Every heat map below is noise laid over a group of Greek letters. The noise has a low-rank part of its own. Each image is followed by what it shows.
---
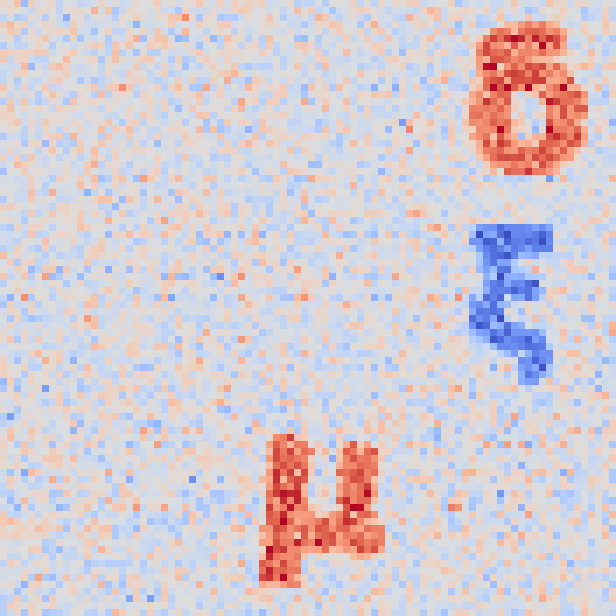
top right: red delta; middle right: blue xi; bottom middle: red mu
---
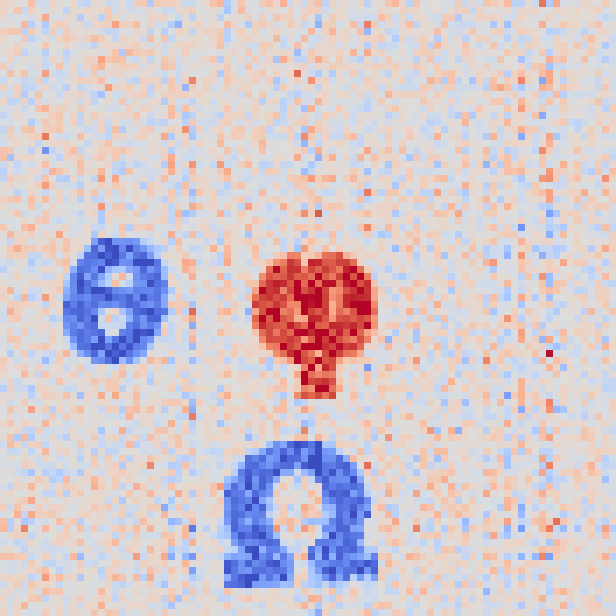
middle left: blue theta; centre: red phi; bottom middle: blue omega
